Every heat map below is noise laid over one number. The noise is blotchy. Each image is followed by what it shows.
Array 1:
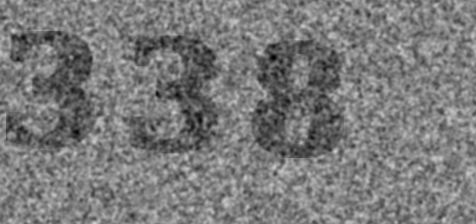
338
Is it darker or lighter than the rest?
darker
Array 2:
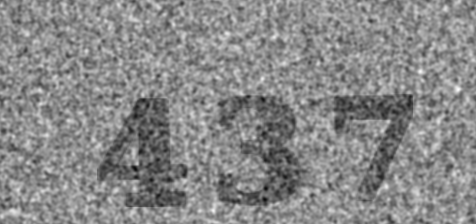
437
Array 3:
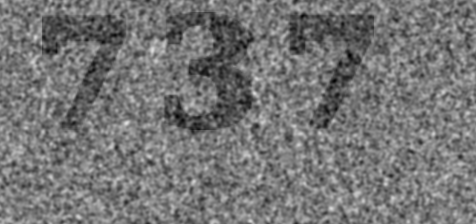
737
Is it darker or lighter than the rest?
darker
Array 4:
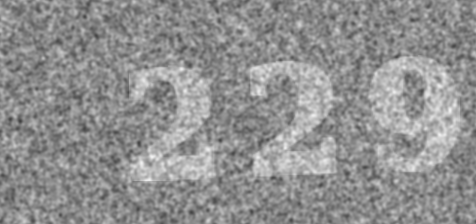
229
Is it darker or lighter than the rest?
lighter
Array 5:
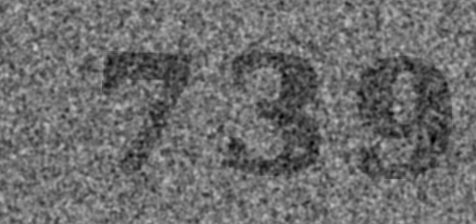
739
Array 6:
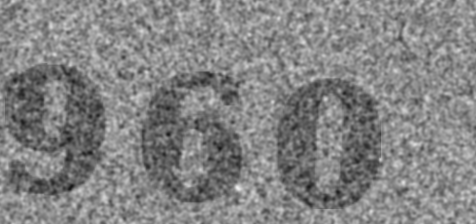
960
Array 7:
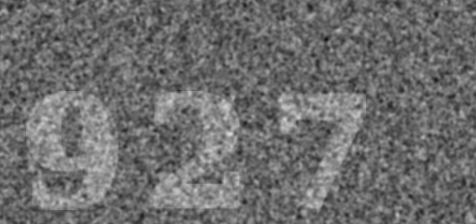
927
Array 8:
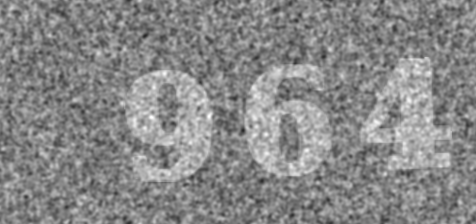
964
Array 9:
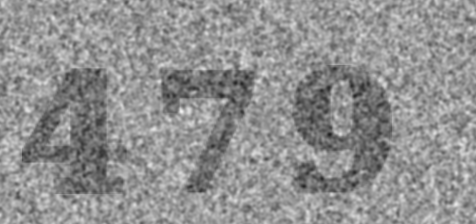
479
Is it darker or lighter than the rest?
darker
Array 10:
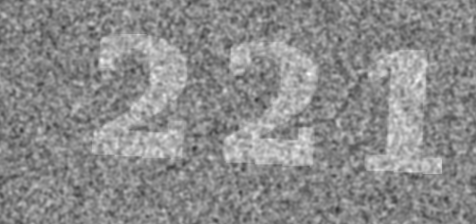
221
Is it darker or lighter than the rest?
lighter
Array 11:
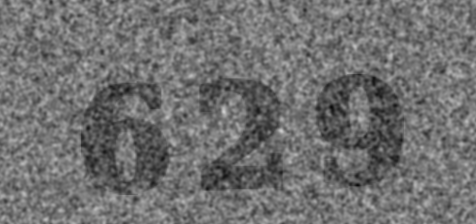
629
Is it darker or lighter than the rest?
darker
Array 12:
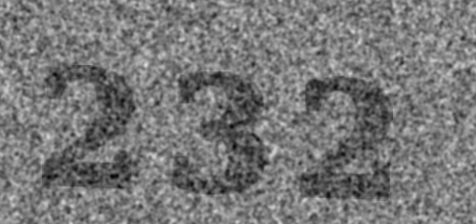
232
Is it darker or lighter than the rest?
darker
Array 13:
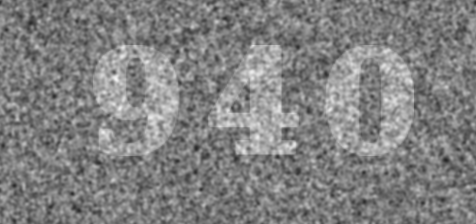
940
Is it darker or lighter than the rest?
lighter
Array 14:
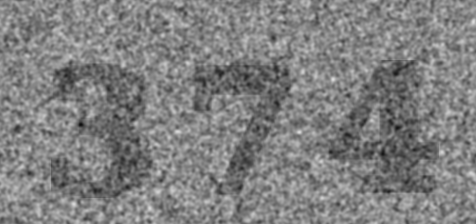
374
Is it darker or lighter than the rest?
darker
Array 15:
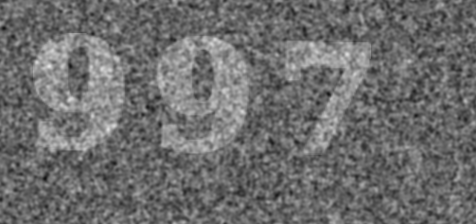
997
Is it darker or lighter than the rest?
lighter
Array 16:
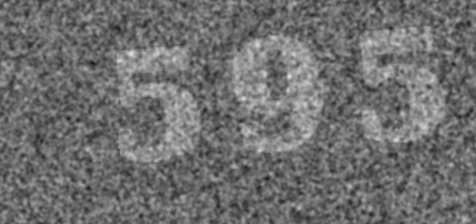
595
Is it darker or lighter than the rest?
lighter
